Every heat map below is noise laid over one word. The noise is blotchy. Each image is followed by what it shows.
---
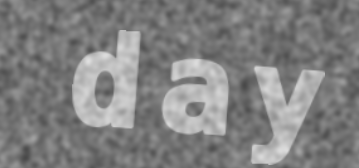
day
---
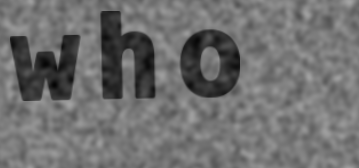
who
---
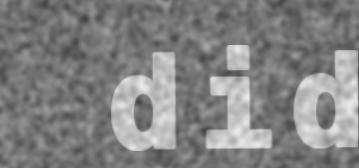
did
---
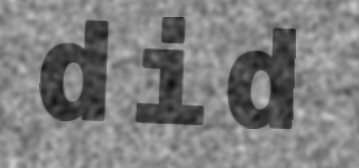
did
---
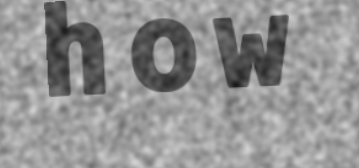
how
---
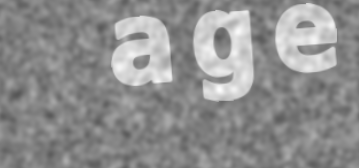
age
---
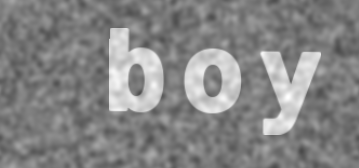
boy
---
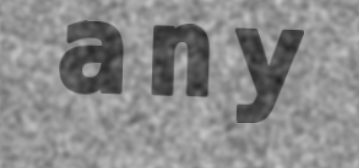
any
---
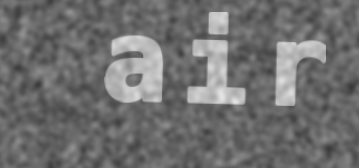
air
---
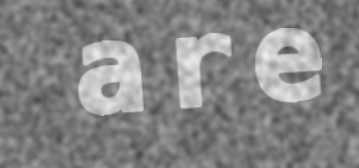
are
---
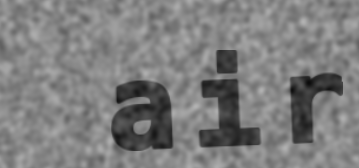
air
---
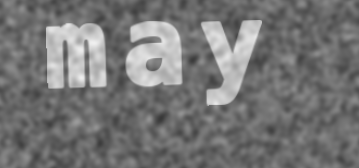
may
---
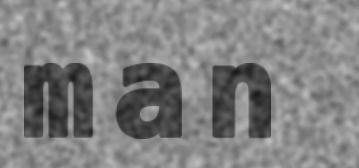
man
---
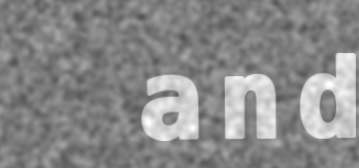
and
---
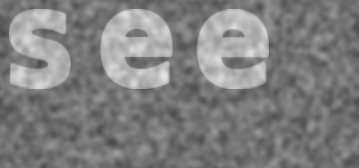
see
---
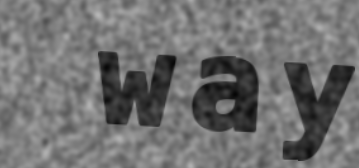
way
